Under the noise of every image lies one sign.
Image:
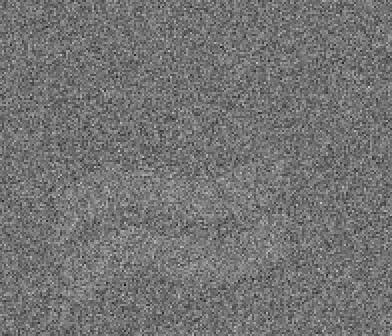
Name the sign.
approximately sign
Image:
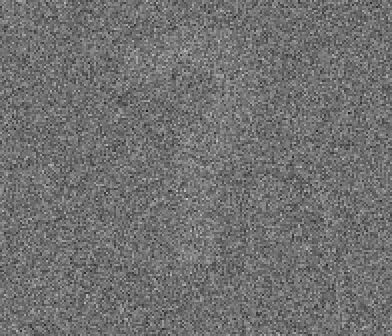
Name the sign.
question mark
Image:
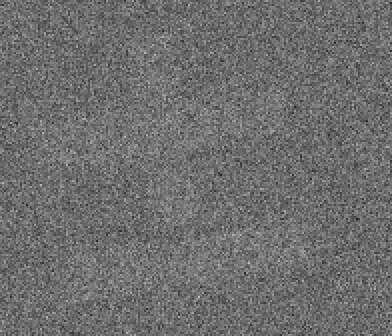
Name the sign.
plus-minus sign
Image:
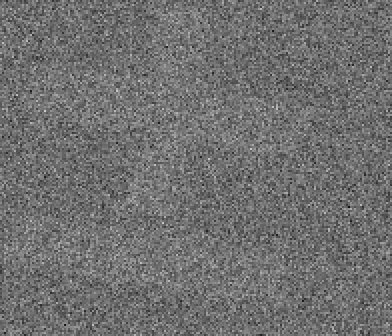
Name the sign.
plus-minus sign
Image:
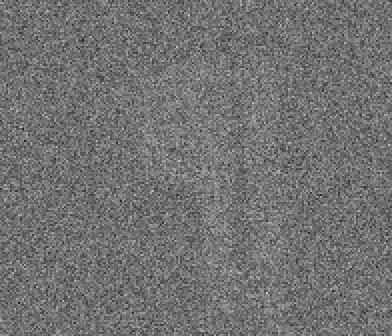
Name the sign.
pilcrow
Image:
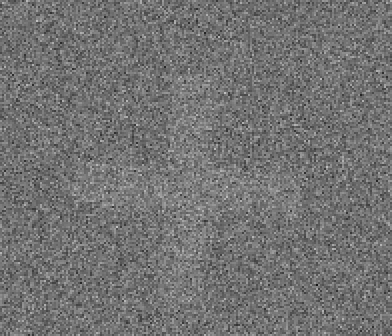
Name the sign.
plus sign
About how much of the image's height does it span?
two thirds
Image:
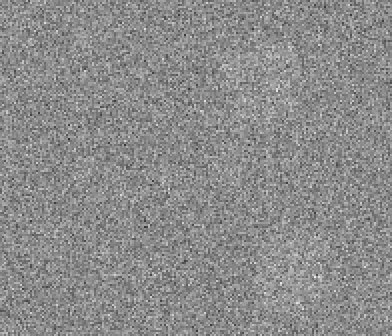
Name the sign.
colon
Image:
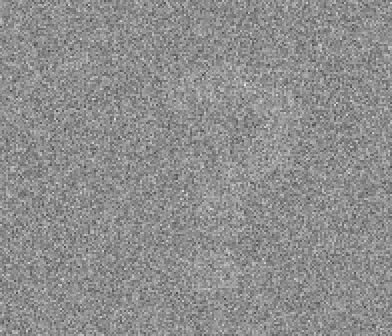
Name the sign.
question mark
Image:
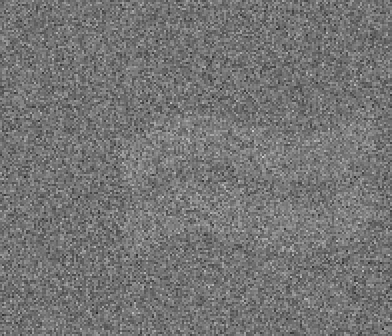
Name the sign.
approximately sign
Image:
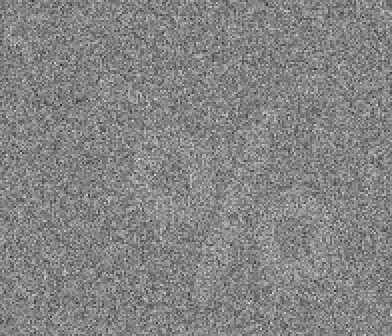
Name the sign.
percent sign
